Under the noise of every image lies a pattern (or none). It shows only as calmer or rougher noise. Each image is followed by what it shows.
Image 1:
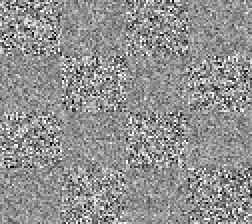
a checkerboard
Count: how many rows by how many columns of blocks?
4 by 4
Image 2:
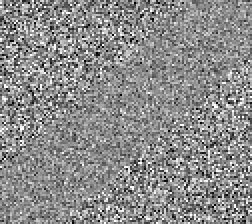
a diagonal band
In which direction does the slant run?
bottom left to top right
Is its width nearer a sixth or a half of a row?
a half
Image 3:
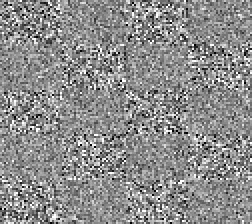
a checkerboard
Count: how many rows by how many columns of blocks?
5 by 4
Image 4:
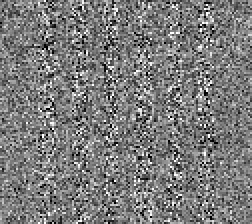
bands of columns
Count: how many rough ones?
6
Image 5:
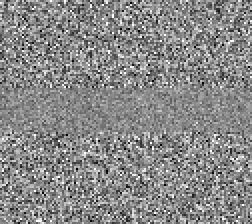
one band of rows
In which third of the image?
middle
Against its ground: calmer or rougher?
calmer
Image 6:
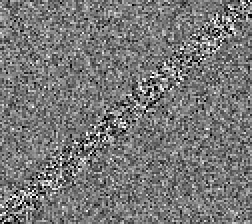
a diagonal band
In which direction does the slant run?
bottom left to top right
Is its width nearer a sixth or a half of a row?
a sixth
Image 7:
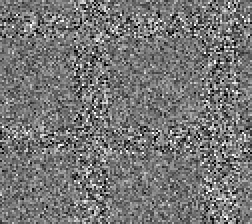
bands of rows crossing bands of columns
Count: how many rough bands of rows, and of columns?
2 and 2
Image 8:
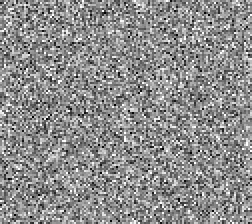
only noise
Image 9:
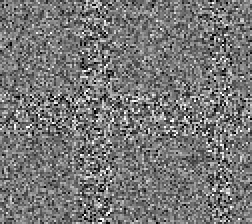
bands of rows crossing bands of columns
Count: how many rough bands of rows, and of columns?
1 and 2
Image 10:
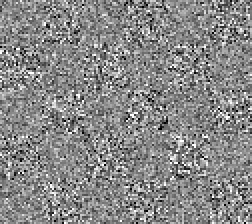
a checkerboard
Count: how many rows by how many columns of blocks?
5 by 6
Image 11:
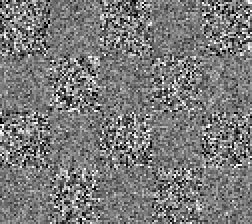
a checkerboard
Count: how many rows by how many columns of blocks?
4 by 5
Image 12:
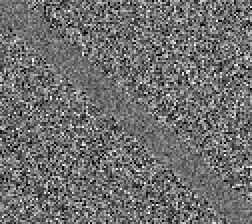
a diagonal band
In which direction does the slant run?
top left to bottom right
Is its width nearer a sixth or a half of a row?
a sixth
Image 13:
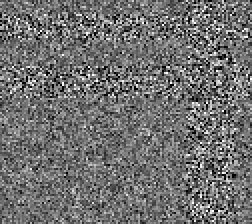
bands of rows crossing bands of columns
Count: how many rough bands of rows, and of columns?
2 and 1
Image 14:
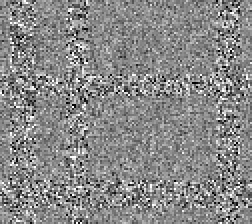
bands of rows crossing bands of columns
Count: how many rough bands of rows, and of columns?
2 and 3
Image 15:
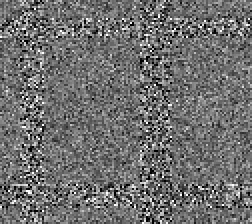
bands of rows crossing bands of columns
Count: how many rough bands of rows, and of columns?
2 and 2
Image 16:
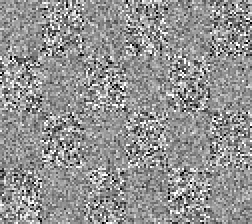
a checkerboard
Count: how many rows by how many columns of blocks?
4 by 6
